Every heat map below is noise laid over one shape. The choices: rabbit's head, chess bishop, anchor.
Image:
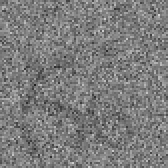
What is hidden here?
dark anchor
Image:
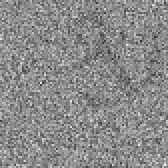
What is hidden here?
dark anchor
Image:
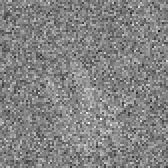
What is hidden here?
light rabbit's head
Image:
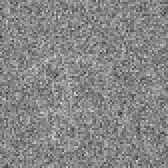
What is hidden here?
light anchor
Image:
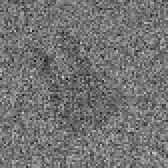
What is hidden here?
dark rabbit's head
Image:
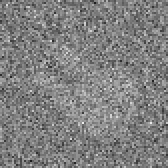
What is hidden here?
light rabbit's head
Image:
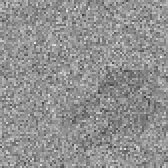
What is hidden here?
dark rabbit's head
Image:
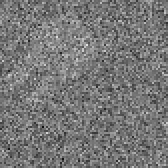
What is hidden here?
light rabbit's head
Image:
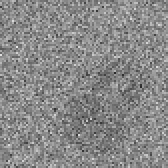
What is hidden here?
dark rabbit's head
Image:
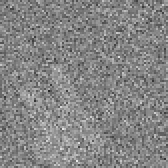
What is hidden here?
light rabbit's head
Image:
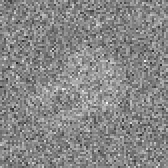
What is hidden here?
light rabbit's head
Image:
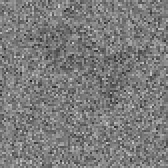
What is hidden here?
dark chess bishop
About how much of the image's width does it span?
two thirds
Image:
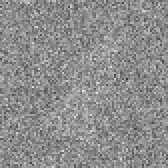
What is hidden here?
light chess bishop
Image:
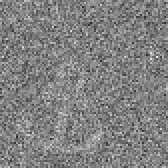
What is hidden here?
light anchor
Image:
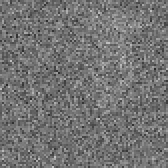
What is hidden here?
light chess bishop
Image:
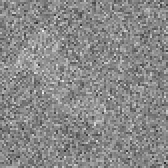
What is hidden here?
light chess bishop
